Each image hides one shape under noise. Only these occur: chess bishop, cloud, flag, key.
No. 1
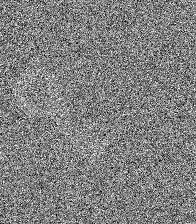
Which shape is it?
key
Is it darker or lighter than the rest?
lighter
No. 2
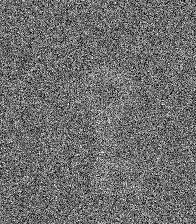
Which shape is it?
key
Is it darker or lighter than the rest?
lighter
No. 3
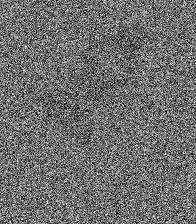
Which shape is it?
chess bishop
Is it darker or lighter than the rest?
darker
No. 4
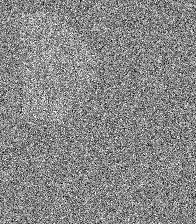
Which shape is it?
cloud
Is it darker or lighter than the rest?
lighter
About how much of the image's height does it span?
half
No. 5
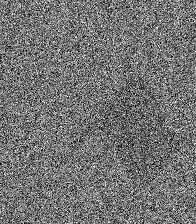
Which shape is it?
flag
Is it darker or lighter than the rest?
darker
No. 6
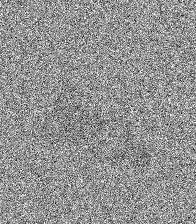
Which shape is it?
chess bishop
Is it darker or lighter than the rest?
darker
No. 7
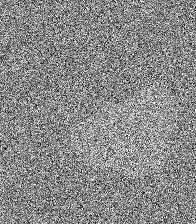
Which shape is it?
cloud
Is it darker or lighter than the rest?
lighter
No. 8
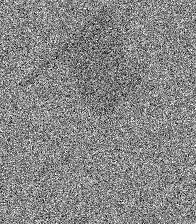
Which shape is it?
flag
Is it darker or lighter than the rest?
darker
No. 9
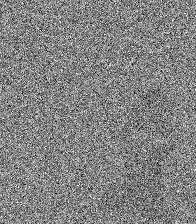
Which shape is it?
chess bishop
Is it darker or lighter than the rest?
darker
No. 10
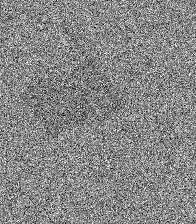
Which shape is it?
flag
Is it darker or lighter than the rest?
darker
